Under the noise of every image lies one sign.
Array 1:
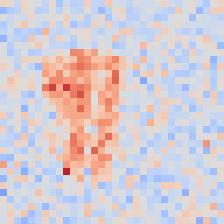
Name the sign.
pilcrow
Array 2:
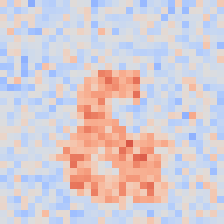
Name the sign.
ampersand
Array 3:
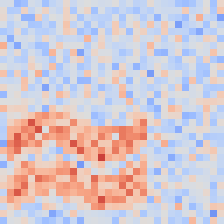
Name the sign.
approximately sign
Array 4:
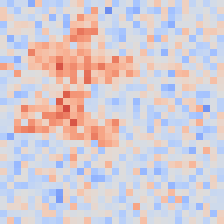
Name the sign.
plus-minus sign
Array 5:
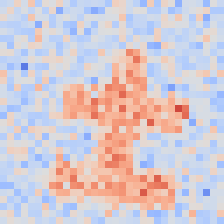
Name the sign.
plus-minus sign
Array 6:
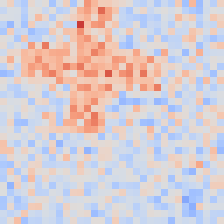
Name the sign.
plus sign
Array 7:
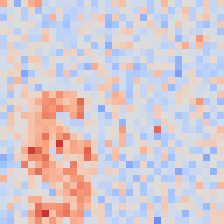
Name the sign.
section sign
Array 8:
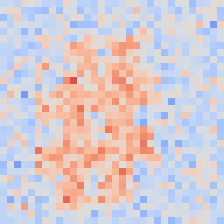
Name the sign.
hash sign
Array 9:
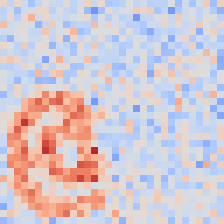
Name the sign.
at sign
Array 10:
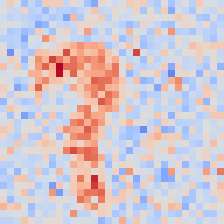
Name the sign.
question mark
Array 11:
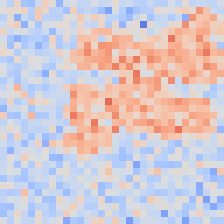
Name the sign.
not-equal sign
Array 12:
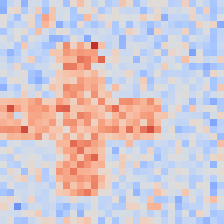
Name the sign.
plus sign
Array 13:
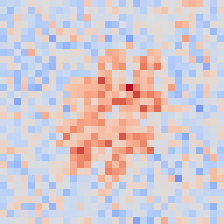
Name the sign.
hash sign
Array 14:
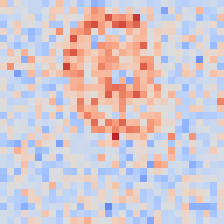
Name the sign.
at sign
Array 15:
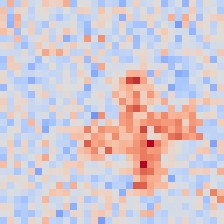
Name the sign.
plus sign
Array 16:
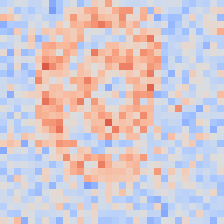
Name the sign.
at sign
